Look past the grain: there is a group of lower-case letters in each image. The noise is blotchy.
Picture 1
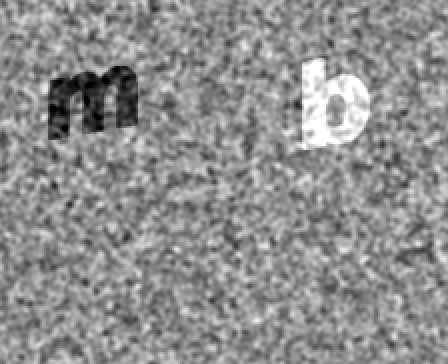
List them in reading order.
top left: dark m; top right: light b
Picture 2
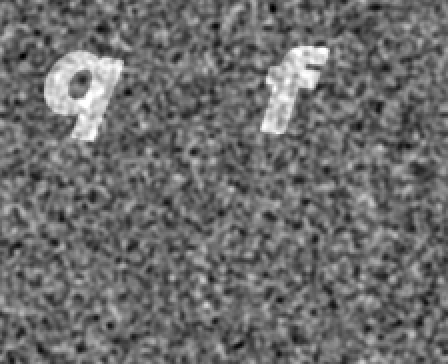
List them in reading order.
top left: light q; top right: light f
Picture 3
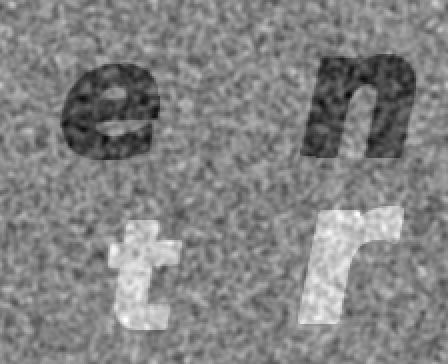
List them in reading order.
top left: dark e; top right: dark n; bottom left: light t; bottom right: light r
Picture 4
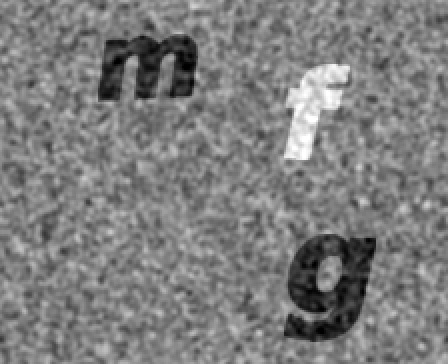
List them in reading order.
top left: dark m; top right: light f; bottom right: dark g
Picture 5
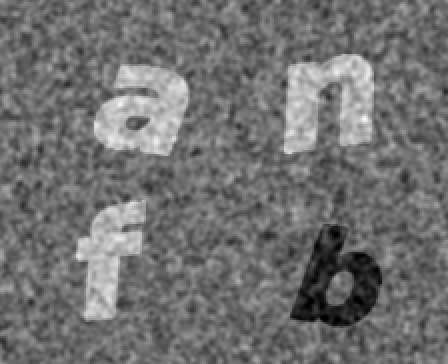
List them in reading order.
top left: light a; top right: light n; bottom left: light f; bottom right: dark b
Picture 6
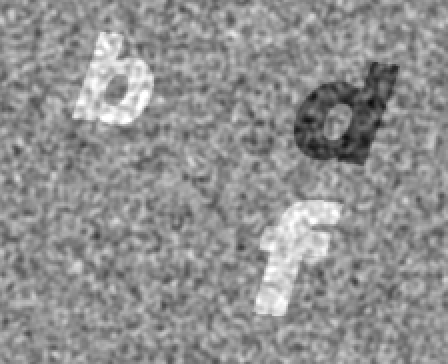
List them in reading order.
top left: light b; top right: dark d; bottom right: light f
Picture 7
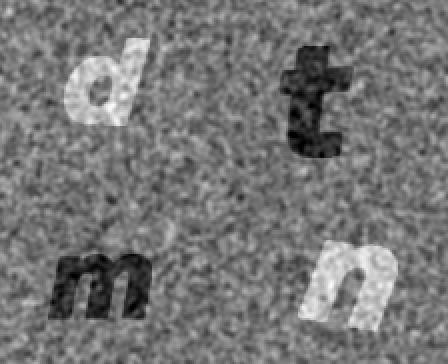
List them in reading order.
top left: light d; top right: dark t; bottom left: dark m; bottom right: light n
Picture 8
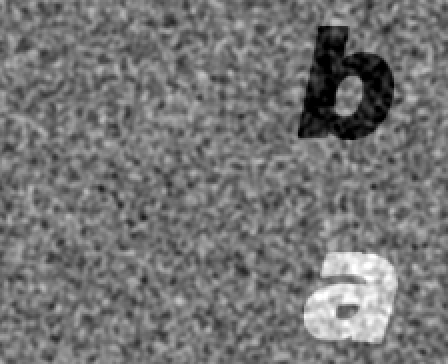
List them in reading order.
top right: dark b; bottom right: light a
